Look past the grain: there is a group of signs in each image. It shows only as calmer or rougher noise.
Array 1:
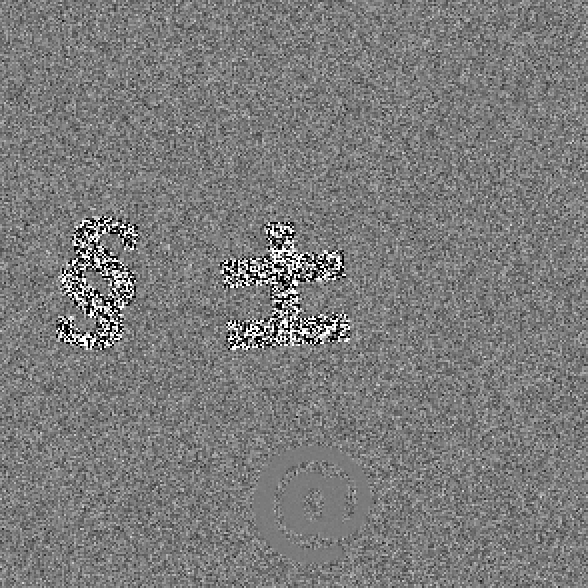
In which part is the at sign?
bottom middle
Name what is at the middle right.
nothing
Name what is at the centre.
plus-minus sign
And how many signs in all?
3
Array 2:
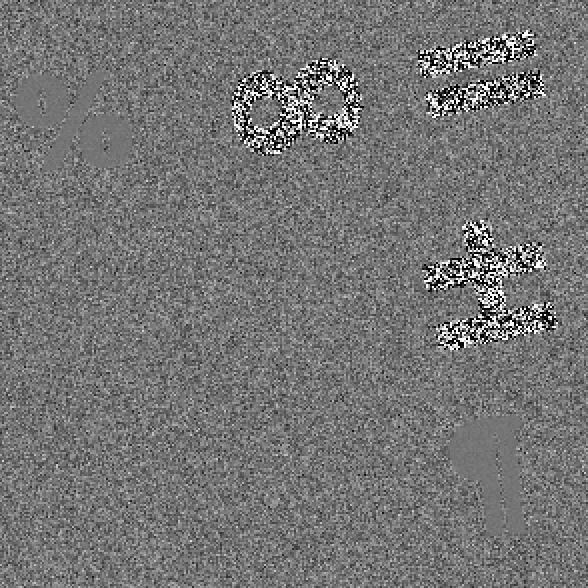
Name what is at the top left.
percent sign
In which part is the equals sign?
top right
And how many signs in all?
5
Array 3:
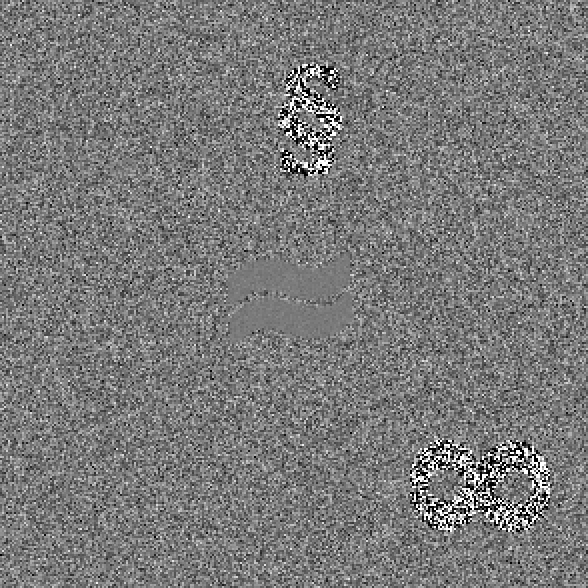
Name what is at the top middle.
section sign
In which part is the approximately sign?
centre
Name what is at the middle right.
nothing
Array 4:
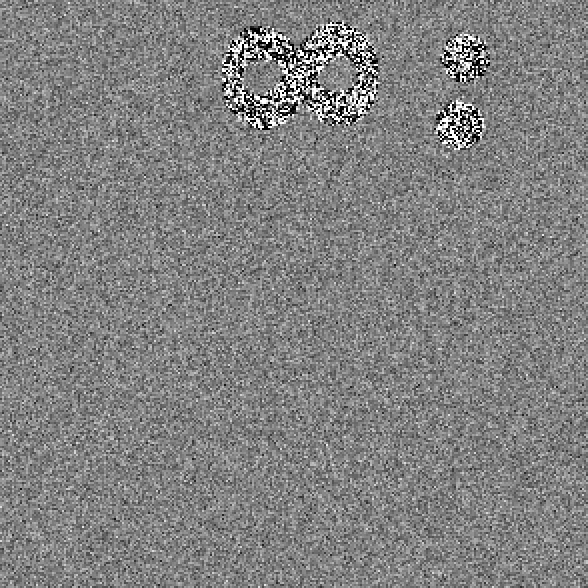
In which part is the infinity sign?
top middle
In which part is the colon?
top right
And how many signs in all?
2
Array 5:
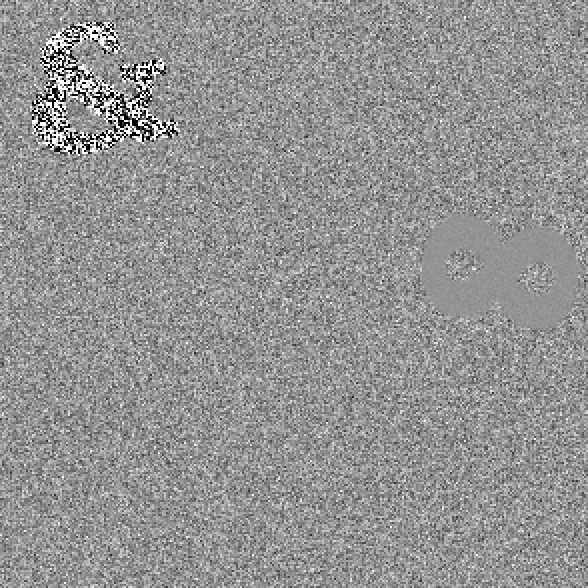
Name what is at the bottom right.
nothing
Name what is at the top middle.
nothing
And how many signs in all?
2
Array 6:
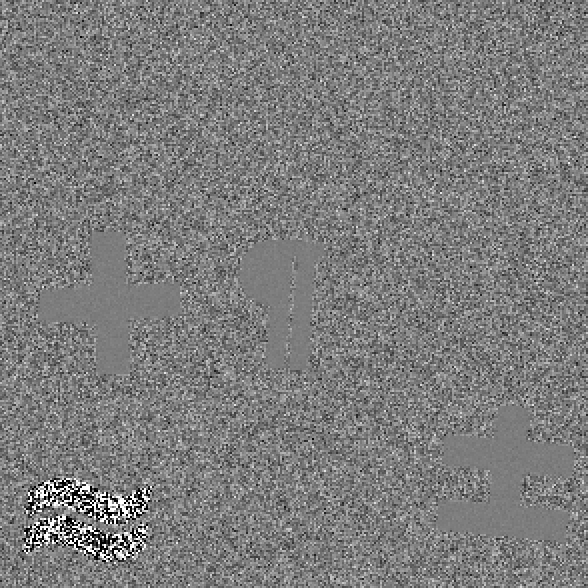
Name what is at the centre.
pilcrow
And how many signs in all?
4
